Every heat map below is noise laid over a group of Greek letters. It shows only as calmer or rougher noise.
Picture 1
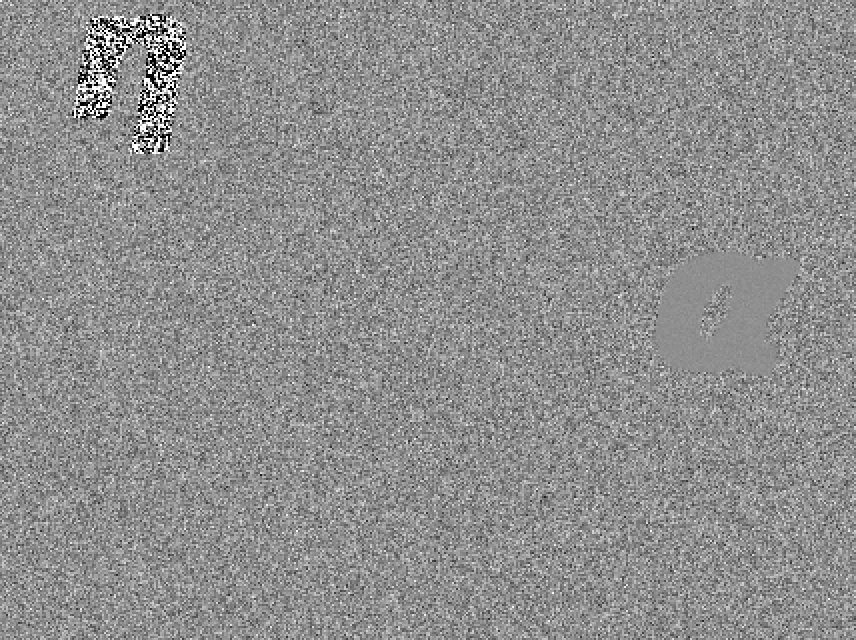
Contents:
top left: rough eta; middle right: calm alpha
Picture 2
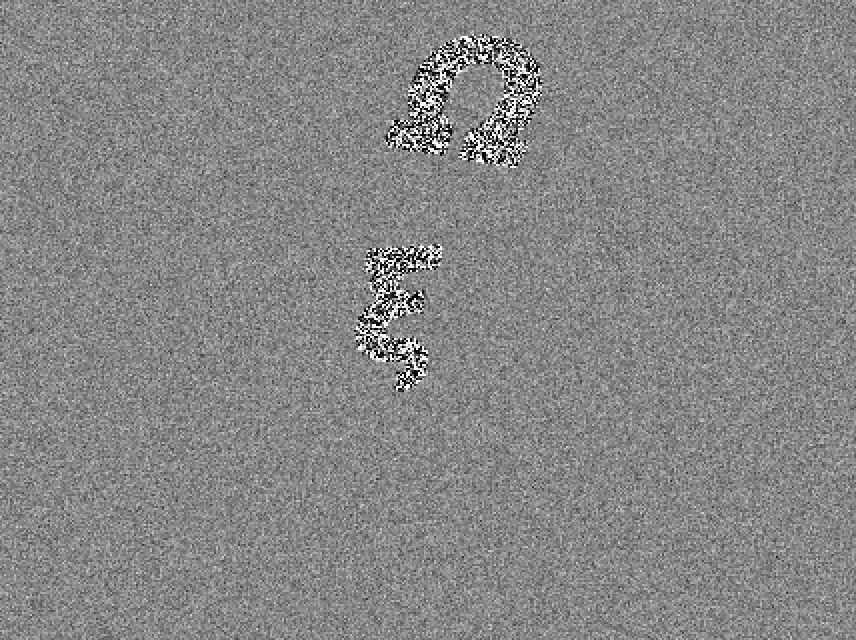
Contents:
top middle: rough omega; centre: rough xi
